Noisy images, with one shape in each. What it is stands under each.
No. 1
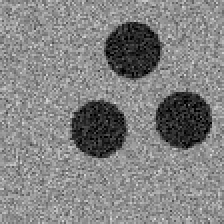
three dots
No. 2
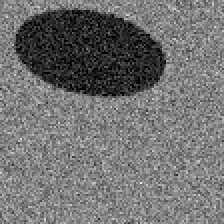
ellipse
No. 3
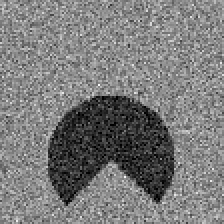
disc with a wedge cut out
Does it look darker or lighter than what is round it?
darker
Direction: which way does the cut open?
down
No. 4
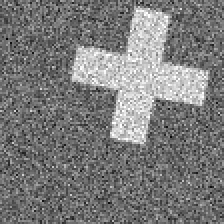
cross
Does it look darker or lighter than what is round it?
lighter
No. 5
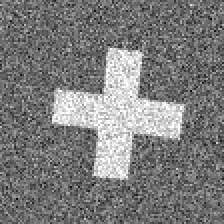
cross
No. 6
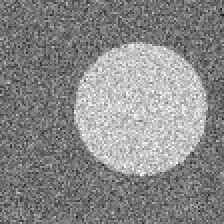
disc
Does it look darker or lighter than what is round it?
lighter
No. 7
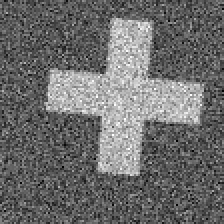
cross
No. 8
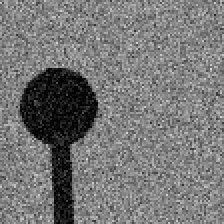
lollipop
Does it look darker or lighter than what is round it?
darker
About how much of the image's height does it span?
two thirds
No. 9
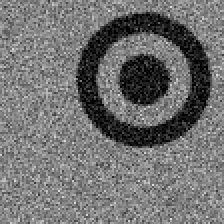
bullseye
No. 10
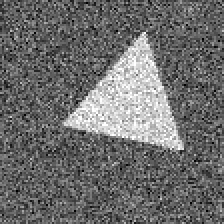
triangle
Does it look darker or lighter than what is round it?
lighter
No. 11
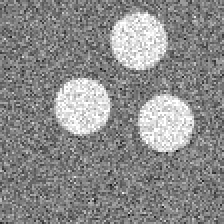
three dots
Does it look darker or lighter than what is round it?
lighter
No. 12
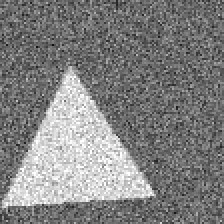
triangle
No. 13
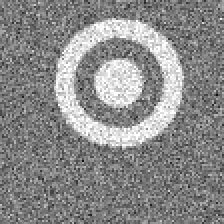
bullseye
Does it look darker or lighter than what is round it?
lighter
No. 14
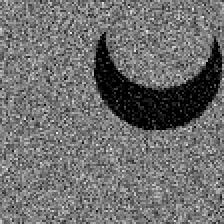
crescent
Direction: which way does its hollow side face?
up
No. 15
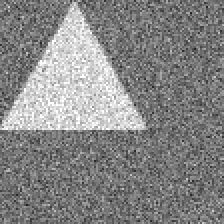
triangle
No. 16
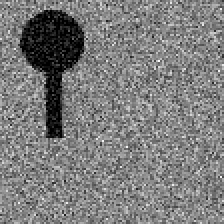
lollipop
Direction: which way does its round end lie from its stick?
up
